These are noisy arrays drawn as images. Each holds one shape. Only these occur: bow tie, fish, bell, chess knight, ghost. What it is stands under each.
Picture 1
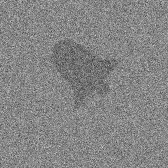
bell
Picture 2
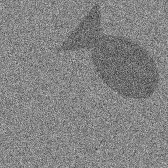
fish
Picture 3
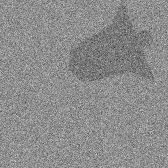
bell
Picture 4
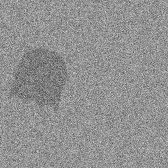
ghost
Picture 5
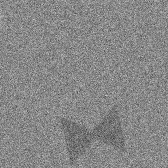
bow tie
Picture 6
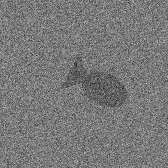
fish
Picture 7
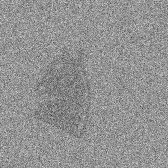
chess knight
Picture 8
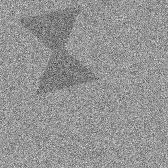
bow tie
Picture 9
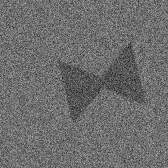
bow tie
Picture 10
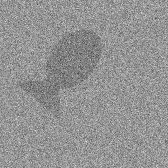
fish
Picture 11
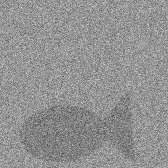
fish
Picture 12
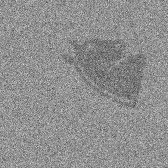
chess knight
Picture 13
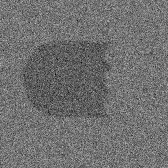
ghost
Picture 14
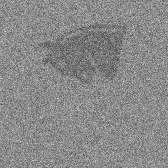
chess knight
